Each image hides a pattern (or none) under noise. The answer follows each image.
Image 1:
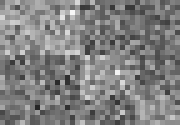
blocks along the diagonal
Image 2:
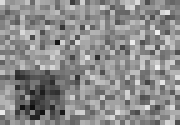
one block
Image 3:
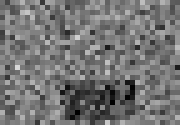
one block
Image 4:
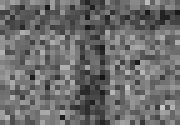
bands of rows crossing bands of columns
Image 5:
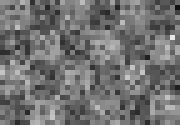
a checkerboard
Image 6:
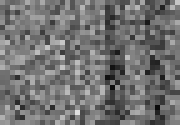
bands of columns
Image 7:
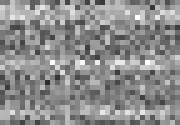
bands of rows
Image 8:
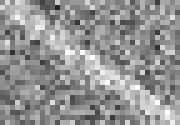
a diagonal band
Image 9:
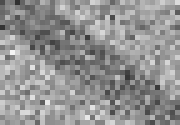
a diagonal band
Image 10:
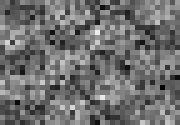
a checkerboard
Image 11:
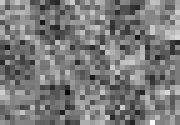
a checkerboard
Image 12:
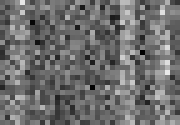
bands of columns
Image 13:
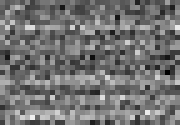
bands of rows
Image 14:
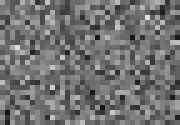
only noise
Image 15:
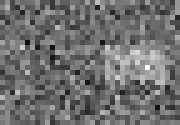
one block
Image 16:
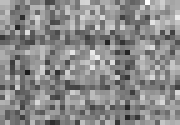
bands of rows crossing bands of columns
